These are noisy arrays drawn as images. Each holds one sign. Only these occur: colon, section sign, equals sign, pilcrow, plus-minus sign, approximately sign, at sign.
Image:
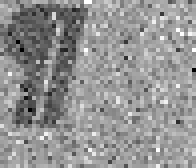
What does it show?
dark pilcrow
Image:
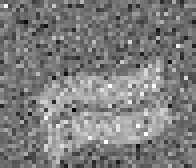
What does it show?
light approximately sign
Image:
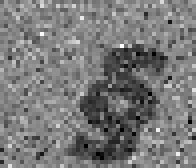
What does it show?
dark section sign
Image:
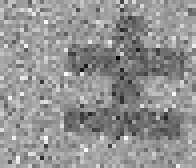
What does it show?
dark plus-minus sign
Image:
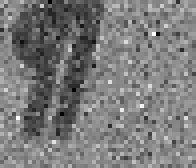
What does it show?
dark pilcrow
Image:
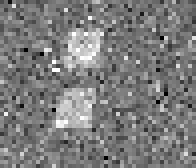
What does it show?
light colon
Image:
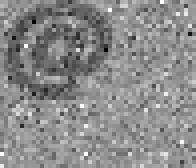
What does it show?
dark at sign
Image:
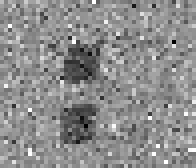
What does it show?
dark colon
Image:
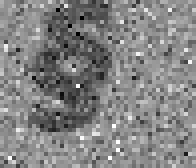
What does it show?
dark section sign
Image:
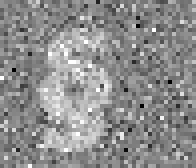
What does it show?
light section sign
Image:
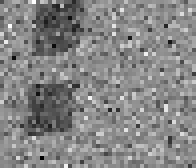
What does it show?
dark colon
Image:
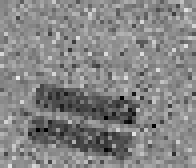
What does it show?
dark equals sign
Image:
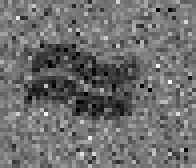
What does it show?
dark approximately sign
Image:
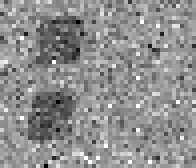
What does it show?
dark colon
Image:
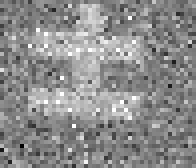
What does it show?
light plus-minus sign
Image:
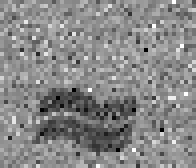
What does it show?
dark approximately sign
